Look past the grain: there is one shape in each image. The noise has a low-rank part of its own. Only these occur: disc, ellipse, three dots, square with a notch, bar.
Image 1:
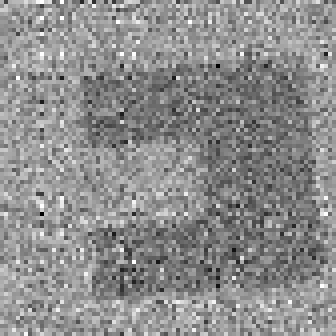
square with a notch
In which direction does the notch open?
left
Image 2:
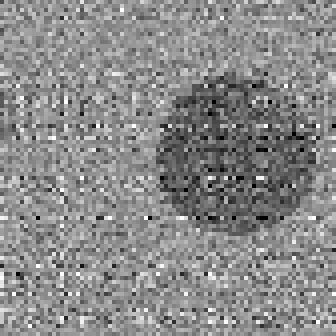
disc
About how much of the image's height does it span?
half
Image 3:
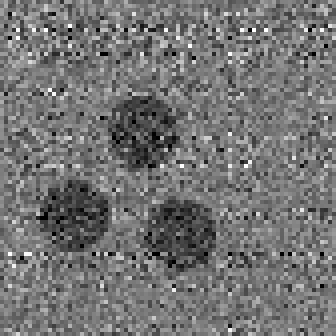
three dots
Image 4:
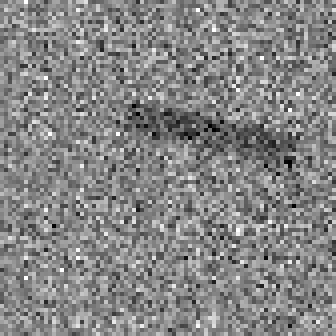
bar
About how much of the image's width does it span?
half
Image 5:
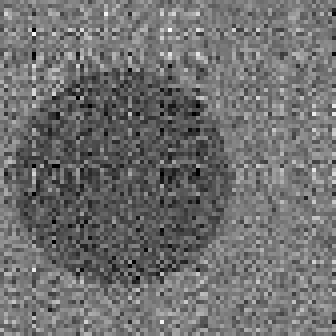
disc
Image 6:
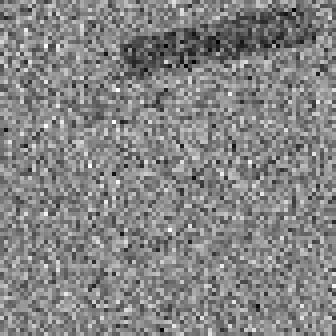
bar
